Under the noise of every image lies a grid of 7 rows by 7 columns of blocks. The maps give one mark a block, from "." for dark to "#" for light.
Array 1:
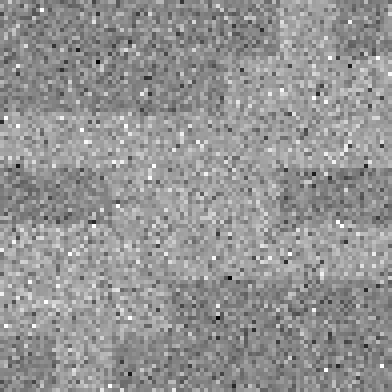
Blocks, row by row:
. . . . . # .
. . . . # # #
# # # # # # #
. . # # # . .
# # # # # # #
# # # . . . .
. # . . . . .
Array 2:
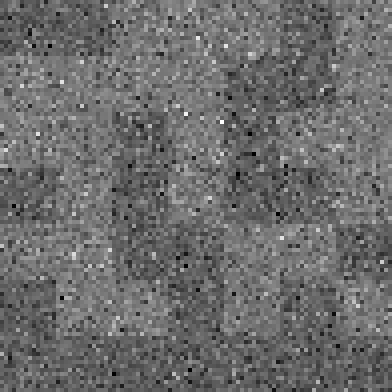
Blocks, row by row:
. . # # # . #
# # # # . . #
# # . # . # #
. # . # . . #
# # . . # # .
. # # . # . #
. . . . . . .
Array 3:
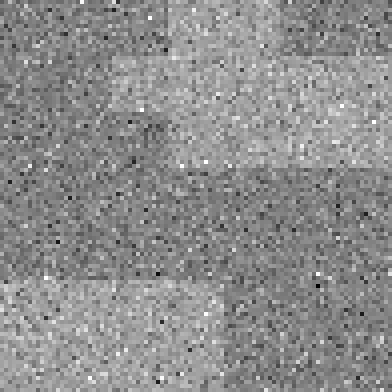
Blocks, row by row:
. . . # # . .
. . # # # # #
. . . # # # #
. . . . . . .
. . . . . . .
# # # # . . .
# # # # . . .
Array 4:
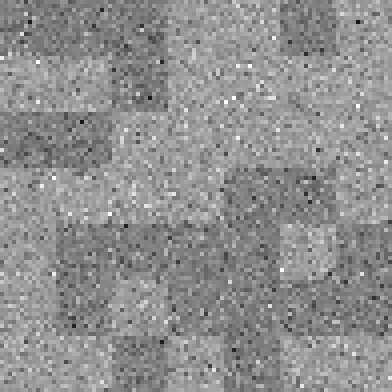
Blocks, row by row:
. . . # # . #
# # . # # # #
. . # # # # #
# # # # . . #
# . . . . # .
# . # . . . .
# # . # . # #
